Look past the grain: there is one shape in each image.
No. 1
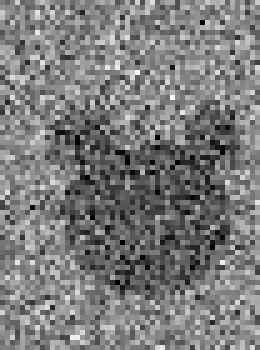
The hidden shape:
bear's head
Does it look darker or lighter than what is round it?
darker
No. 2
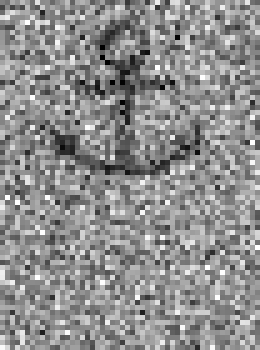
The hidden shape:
anchor
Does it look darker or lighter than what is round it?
darker
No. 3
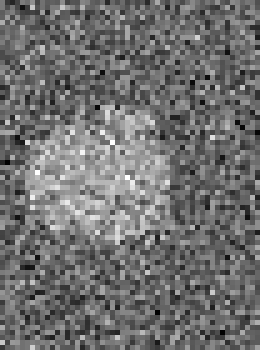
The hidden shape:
apple
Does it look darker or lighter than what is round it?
lighter
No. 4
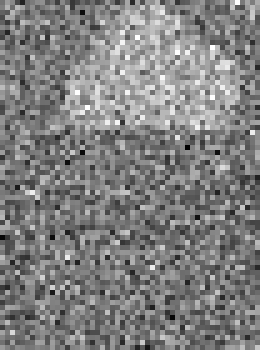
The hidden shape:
cloud
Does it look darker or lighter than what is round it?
lighter
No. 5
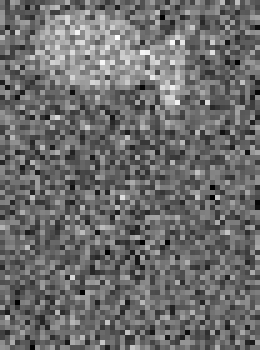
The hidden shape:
fish
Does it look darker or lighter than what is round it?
lighter
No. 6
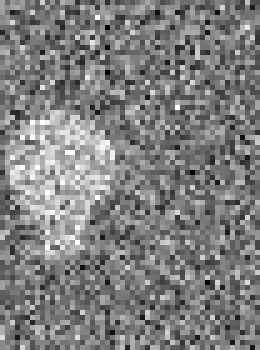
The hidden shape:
light bulb
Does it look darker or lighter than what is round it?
lighter
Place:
middle left
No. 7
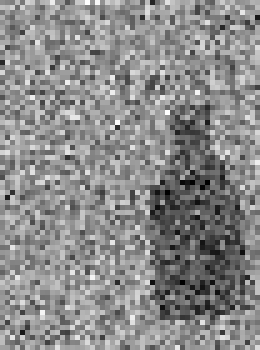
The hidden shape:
bottle
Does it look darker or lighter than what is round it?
darker
